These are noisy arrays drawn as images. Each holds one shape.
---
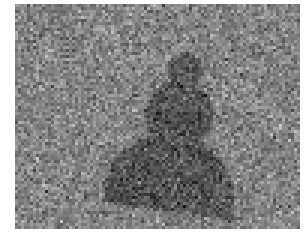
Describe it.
dark chess pawn
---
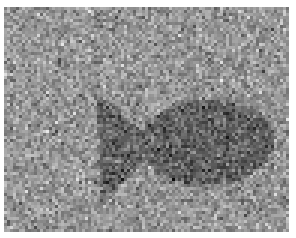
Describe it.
dark fish
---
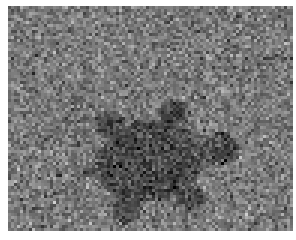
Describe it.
dark turtle
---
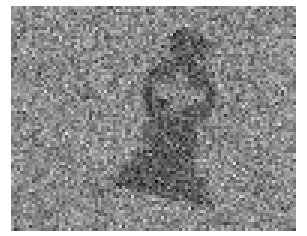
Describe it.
dark chess bishop
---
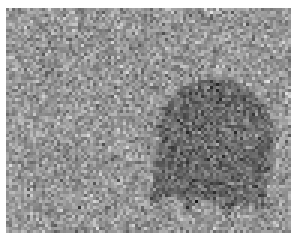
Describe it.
dark ghost
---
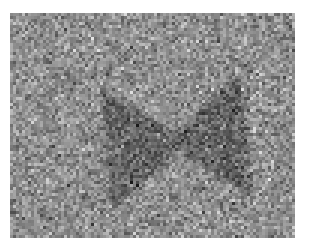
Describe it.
dark bow tie
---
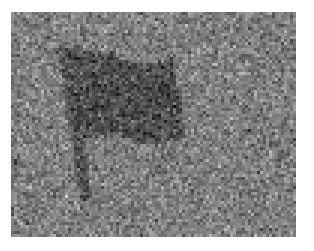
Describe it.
dark flag
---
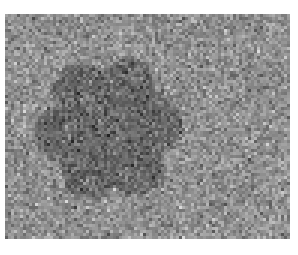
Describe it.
dark flower
